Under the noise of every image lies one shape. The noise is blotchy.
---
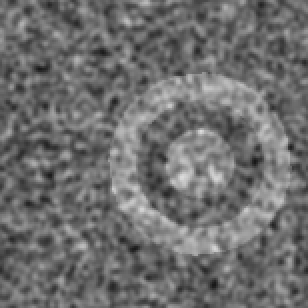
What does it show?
light bullseye
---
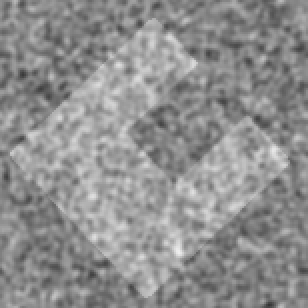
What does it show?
light square with a notch
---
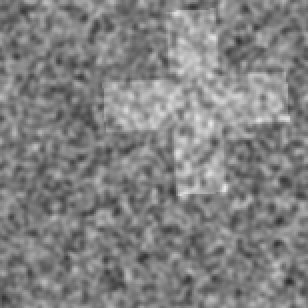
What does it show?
light cross
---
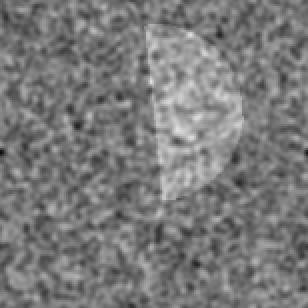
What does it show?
light half disc
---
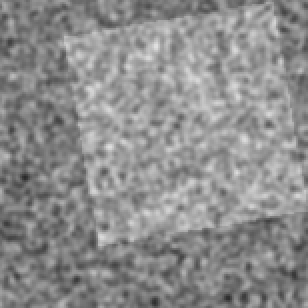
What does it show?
light square
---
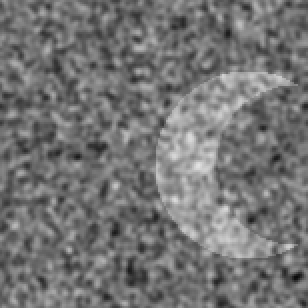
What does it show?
light crescent
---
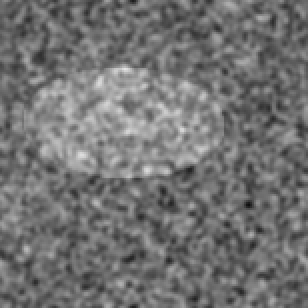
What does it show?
light ellipse
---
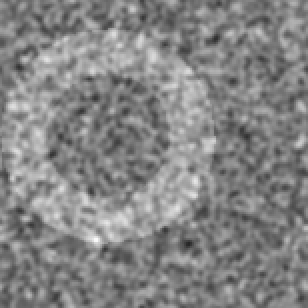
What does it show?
light ring
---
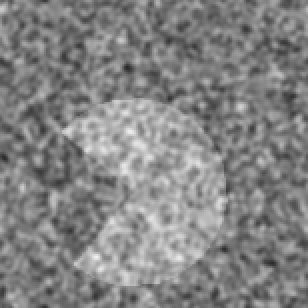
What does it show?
light disc with a wedge cut out
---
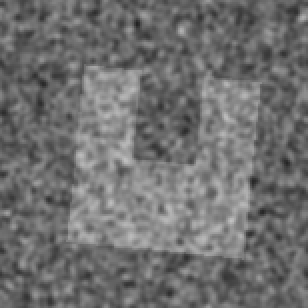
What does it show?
light square with a notch
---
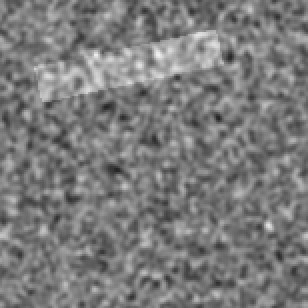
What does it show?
light bar
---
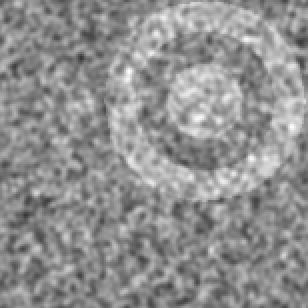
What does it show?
light bullseye
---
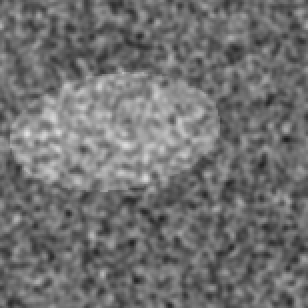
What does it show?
light ellipse
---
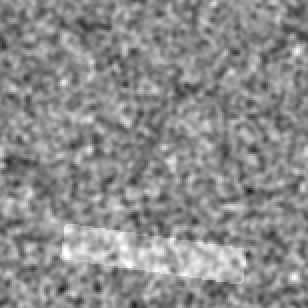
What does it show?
light bar
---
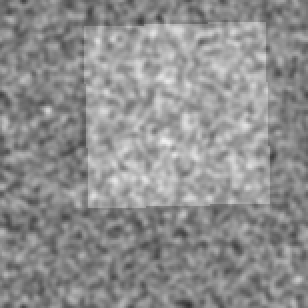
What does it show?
light square
